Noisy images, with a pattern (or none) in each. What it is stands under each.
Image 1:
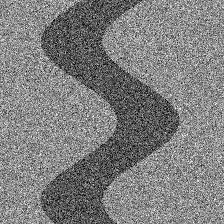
a wavy band
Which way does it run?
top to bottom
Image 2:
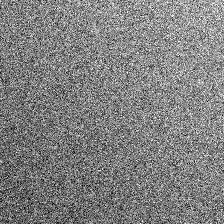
a smooth slope
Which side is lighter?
top right
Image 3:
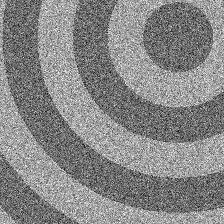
rings round one point
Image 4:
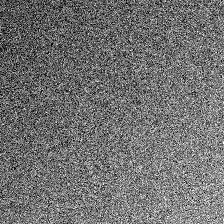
a smooth slope
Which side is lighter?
bottom right
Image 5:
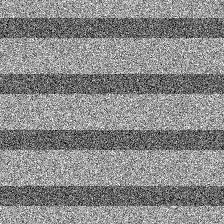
horizontal stripes
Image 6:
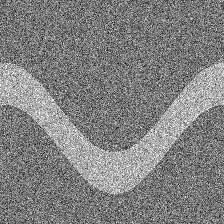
a wavy band
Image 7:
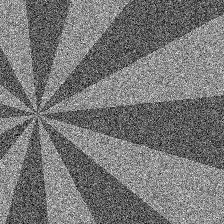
spokes from one point
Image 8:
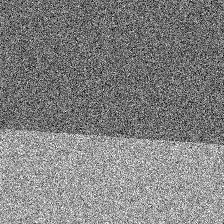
a sharp edge
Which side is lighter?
bottom
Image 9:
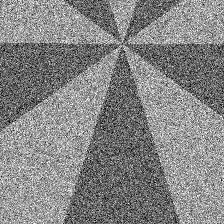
spokes from one point
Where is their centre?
top middle
